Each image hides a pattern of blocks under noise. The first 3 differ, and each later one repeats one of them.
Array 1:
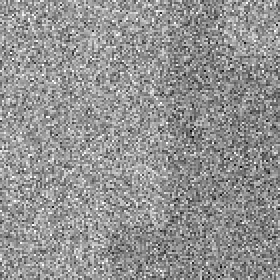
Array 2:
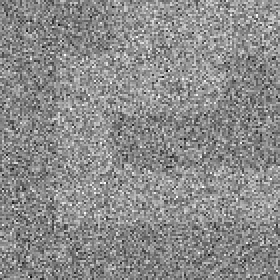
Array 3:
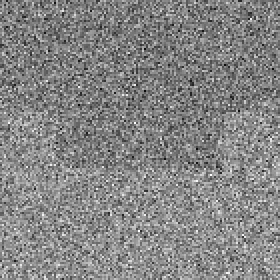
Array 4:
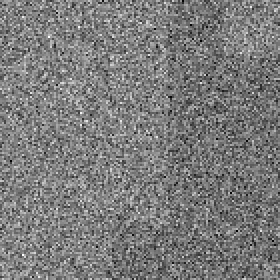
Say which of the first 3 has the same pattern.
1
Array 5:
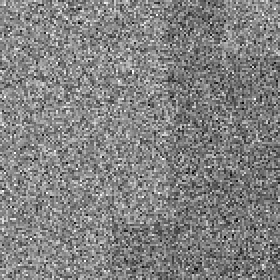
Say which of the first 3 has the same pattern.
1
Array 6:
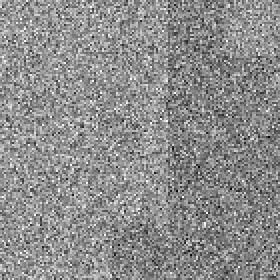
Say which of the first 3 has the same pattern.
1
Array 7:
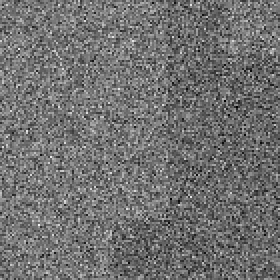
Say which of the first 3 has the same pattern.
1
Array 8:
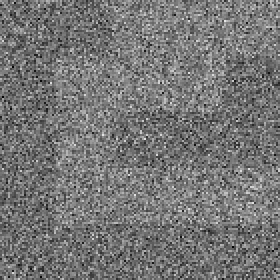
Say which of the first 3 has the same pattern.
2
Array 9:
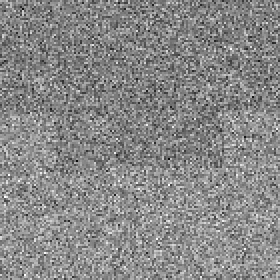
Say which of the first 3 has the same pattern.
3
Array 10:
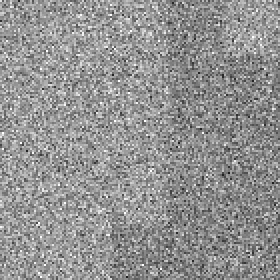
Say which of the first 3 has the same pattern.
1
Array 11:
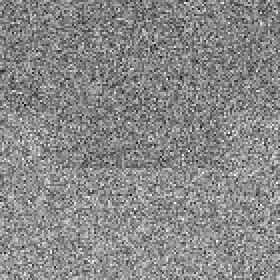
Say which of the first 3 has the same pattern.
3
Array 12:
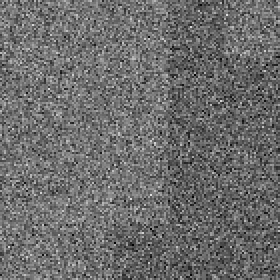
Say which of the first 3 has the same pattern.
1
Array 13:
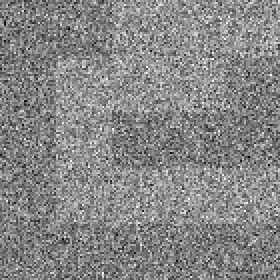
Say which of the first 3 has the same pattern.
2
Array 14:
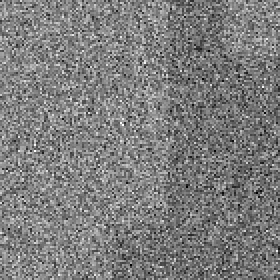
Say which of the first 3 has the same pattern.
1
